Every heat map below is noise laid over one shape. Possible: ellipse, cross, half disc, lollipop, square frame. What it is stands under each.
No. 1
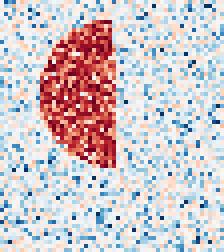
red half disc
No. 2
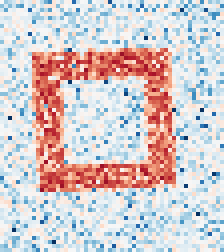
red square frame
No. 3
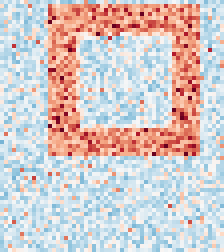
red square frame
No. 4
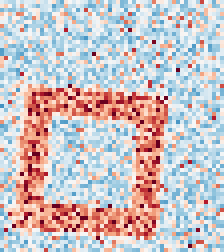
red square frame
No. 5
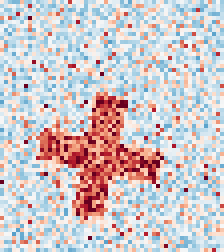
red cross
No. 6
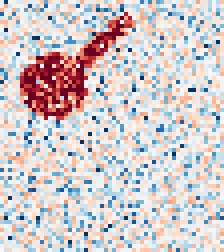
red lollipop
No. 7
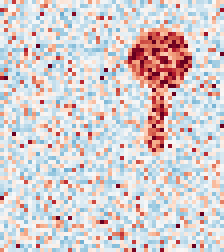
red lollipop
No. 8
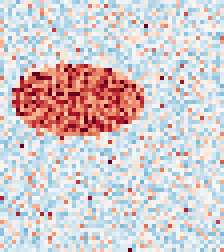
red ellipse
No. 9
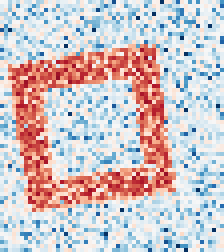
red square frame
